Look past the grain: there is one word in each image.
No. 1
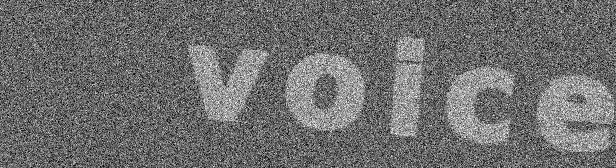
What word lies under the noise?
voice
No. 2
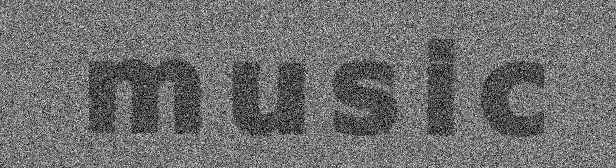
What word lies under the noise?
music
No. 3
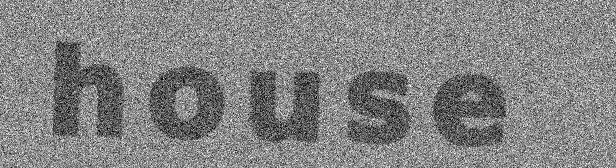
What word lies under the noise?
house
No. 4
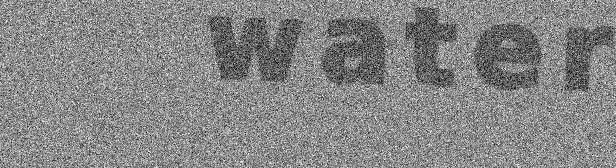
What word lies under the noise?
water
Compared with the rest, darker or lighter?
darker
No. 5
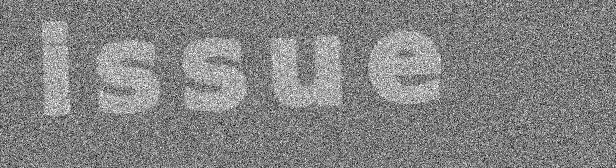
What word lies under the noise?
issue
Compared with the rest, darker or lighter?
lighter
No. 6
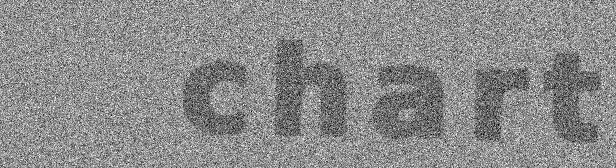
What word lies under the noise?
chart
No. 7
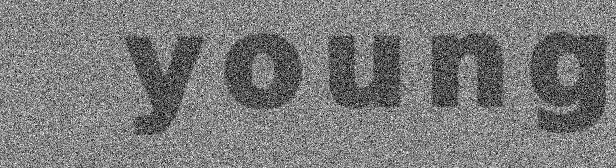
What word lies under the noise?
young
